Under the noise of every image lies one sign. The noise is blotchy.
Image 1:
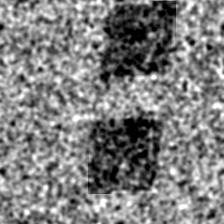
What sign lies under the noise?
colon
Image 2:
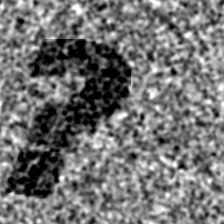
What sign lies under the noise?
question mark
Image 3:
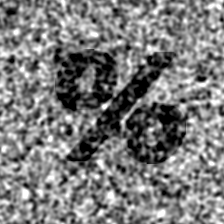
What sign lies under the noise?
percent sign
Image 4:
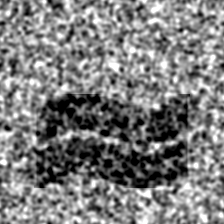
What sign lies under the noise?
approximately sign
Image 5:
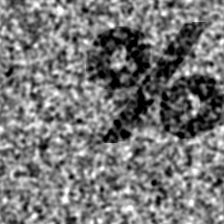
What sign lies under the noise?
percent sign
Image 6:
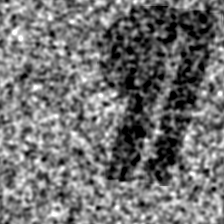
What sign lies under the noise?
pilcrow
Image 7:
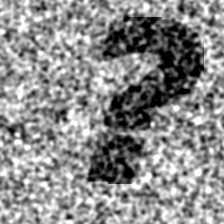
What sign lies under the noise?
question mark
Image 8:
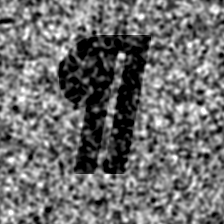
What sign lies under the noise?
pilcrow
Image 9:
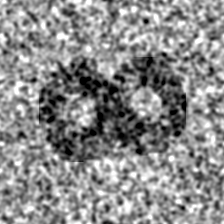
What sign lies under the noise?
infinity sign
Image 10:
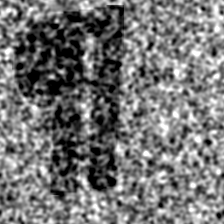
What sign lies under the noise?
pilcrow
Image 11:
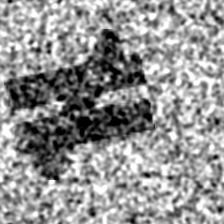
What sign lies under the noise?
not-equal sign
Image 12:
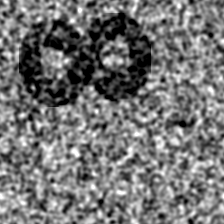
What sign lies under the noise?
infinity sign
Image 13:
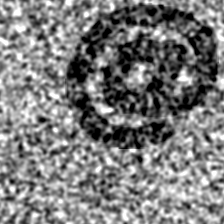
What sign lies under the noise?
at sign
